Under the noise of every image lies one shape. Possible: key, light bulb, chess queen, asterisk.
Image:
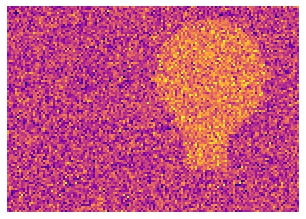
light light bulb
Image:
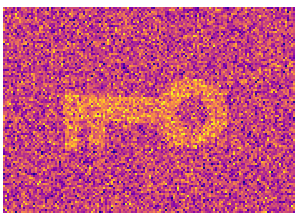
light key
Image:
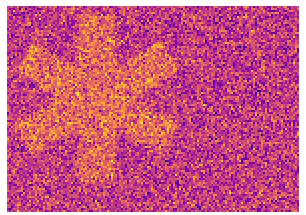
light asterisk
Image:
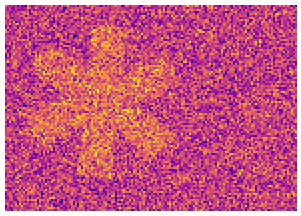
light asterisk
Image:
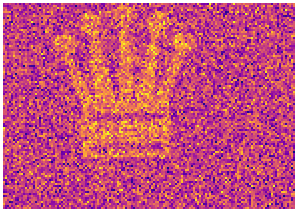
light chess queen
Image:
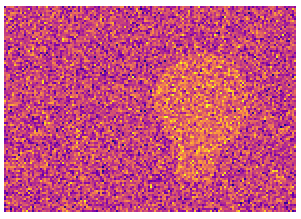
light light bulb
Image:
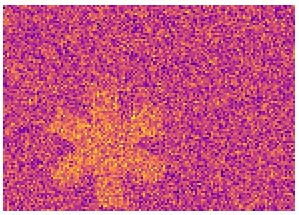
light asterisk
